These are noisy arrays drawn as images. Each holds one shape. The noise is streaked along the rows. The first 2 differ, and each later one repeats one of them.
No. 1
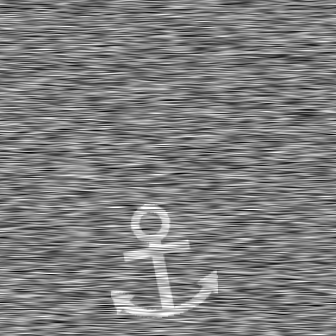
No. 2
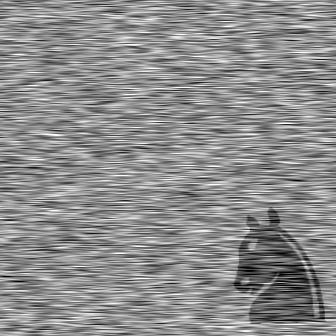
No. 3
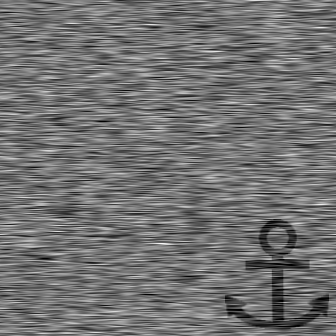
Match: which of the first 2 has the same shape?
1
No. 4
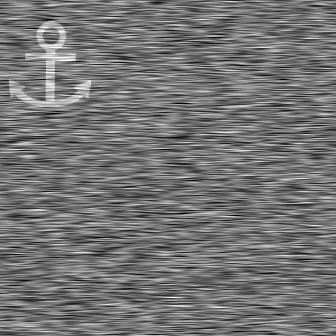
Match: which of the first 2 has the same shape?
1
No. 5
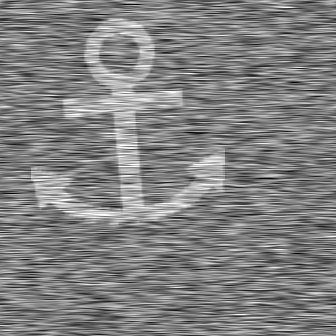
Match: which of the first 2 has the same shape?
1
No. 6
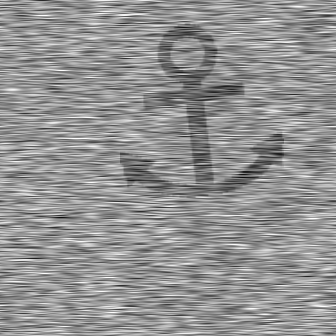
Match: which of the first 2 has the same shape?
1
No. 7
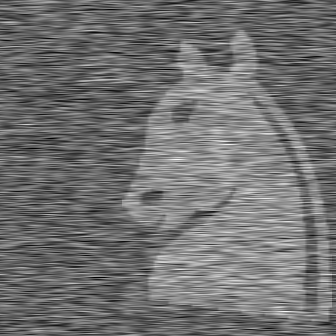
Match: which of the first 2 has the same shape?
2
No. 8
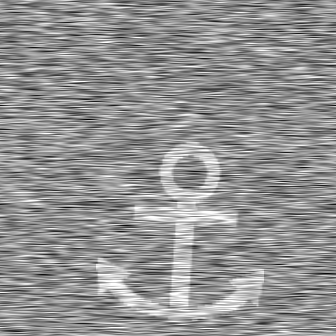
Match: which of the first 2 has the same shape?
1
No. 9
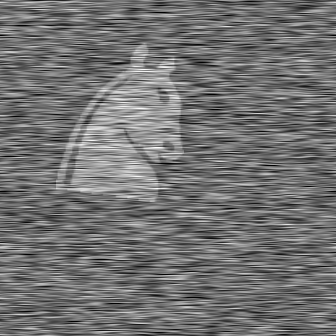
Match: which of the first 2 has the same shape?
2
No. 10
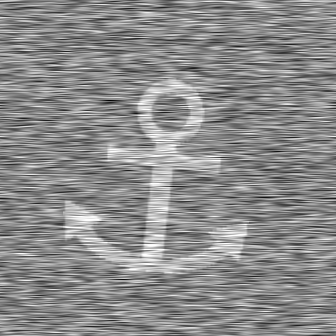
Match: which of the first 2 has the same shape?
1
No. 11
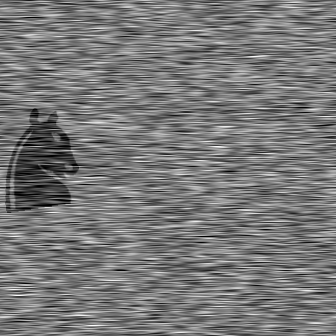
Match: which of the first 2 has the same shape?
2
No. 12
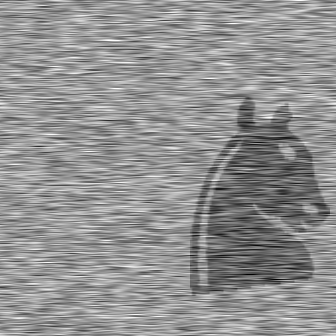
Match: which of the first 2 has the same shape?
2
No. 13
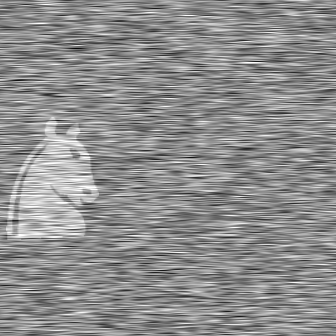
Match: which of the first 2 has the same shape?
2
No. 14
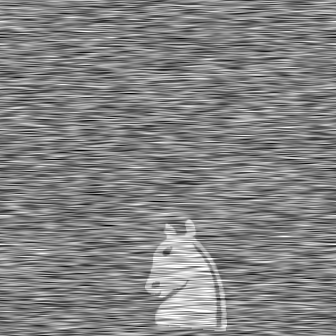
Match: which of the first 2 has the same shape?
2
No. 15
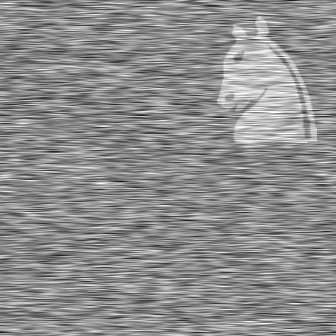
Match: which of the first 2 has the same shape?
2
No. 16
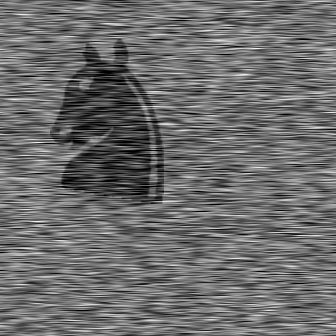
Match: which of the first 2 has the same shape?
2
